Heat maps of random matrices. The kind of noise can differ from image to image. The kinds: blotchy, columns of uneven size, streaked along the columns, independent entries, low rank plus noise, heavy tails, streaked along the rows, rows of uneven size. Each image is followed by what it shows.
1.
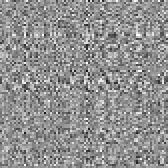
low rank plus noise
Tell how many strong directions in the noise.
three or four
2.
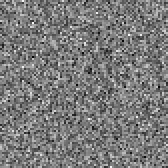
independent entries
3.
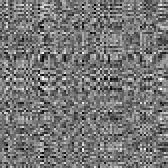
low rank plus noise
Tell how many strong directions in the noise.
two
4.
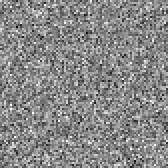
independent entries
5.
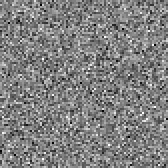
independent entries
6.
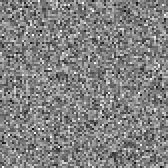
independent entries
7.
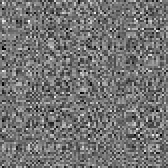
low rank plus noise
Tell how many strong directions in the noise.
three or four
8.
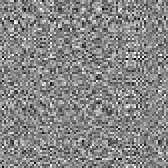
low rank plus noise
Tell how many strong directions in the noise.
three or four
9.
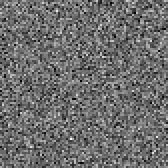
independent entries
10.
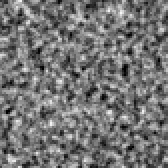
blotchy
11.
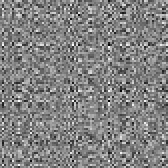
low rank plus noise
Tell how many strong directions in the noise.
two
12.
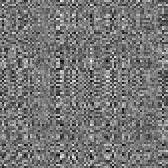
low rank plus noise
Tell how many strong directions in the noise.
two
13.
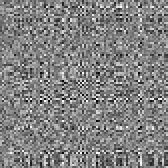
low rank plus noise
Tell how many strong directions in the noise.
two
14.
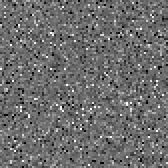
heavy tails
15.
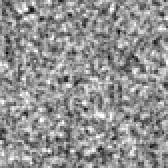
blotchy
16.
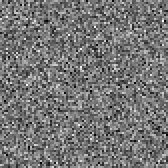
independent entries
